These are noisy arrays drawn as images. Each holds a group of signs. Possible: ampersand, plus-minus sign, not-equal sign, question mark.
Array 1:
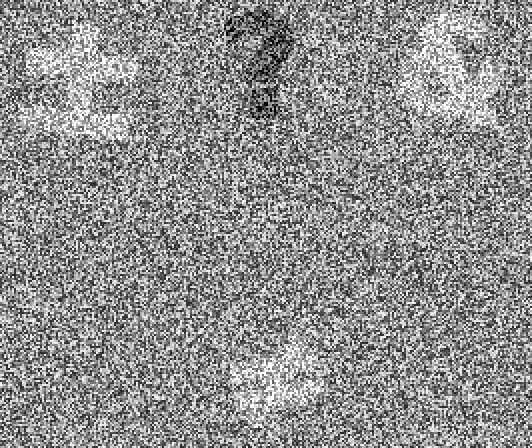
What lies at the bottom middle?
not-equal sign
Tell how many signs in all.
4
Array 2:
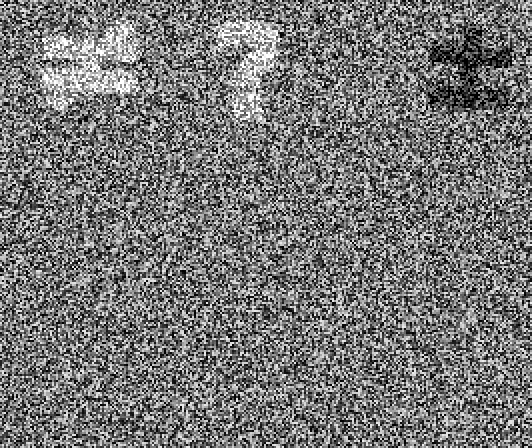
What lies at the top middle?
question mark
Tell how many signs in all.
3
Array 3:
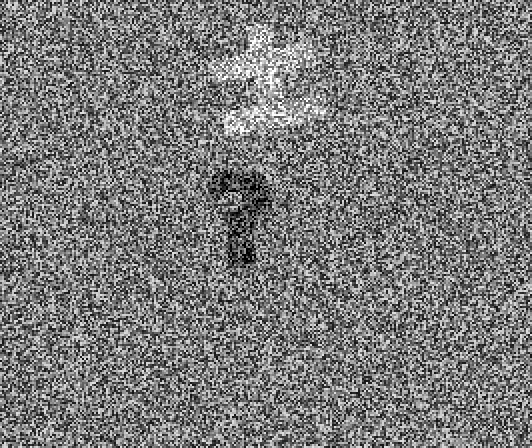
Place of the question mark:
centre
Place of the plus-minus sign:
top middle
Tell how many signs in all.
2
